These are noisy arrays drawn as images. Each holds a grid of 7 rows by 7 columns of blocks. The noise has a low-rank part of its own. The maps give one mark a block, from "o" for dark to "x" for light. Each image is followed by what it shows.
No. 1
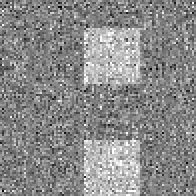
o o o o o o o
o o o x x o o
o o o x x o o
o o o o o o o
o o o o o o o
o o o x x o o
o o o x x o o
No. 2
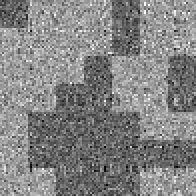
o x x x o x x
x x x x o x x
x x x o x x o
x x o o x x o
x o o o o x x
x o o o o o o
x x o o o x x
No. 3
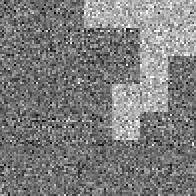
o o o x x x x
o o o o o x x
o o o o o x o
o o o o x x o
o o o o x o o
o o o o o o o
o o o o o o o
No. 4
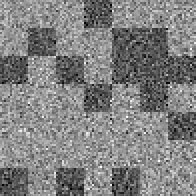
x x x o x x x
x o x x o o x
o x o x o o o
x x x o x o x
x x x x x x o
x x x x x x x
o x o x o x x
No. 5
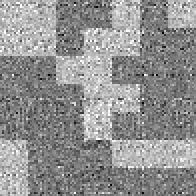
x x o o x o x
x x o x x o o
o o x x o o o
o o o x x o o
o o o x o o o
x o o o x x x
x o o o o o o
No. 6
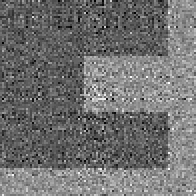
o o o o o o x
o o o o o o x
o o o x x x x
o o o x x x x
o o o o o o x
o o o o o o x
x x x x x x x
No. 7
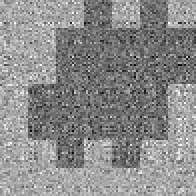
x x x o x o x
x x o o o o o
x x o o o o o
x o o o o o x
x o o o o o x
x x o x o x x
x x x x x x x
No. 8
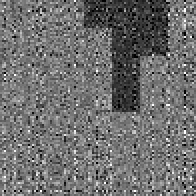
x x x o o o x
x x x x o o x
x x x x o x x
x x x x o x x
x x x x x x x
x x x x x x x
x x x x x x x
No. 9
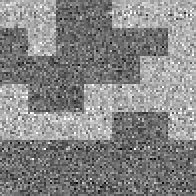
x x o o x x x
o x o o o o x
o o o o o x x
x o o x x x x
x x x x o o x
o o o o o o o
o o o o o o o
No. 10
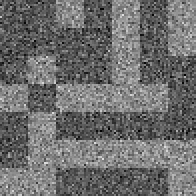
o o x o x o x
o o o o x o x
o x o o x o o
x o x x x x o
o x o o o o o
o x x x x x x
x x o o o o x
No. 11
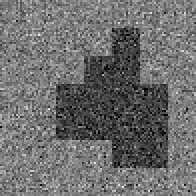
x x x x x x x
x x x x o x x
x x x o o x x
x x o o o o x
x x o o o o x
x x x x o o x
x x x x x x x
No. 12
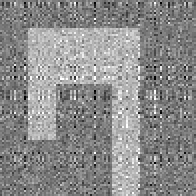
o o o o o o o
o x x x x o o
o x x x x o o
o x o o x o o
o x o o x o o
o o o o x o o
o o o o x o o
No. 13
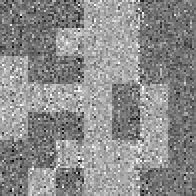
o o o x x o o
o o x x x o o
x o o x x o o
x x x x o x o
x o o x o x o
o o x x x x o
o x o x x o o
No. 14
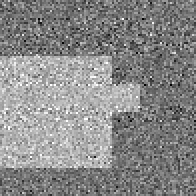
o o o o o o o
o o o o o o o
x x x x o o o
x x x x x o o
x x x x o o o
x x x x o o o
o o o o o o o
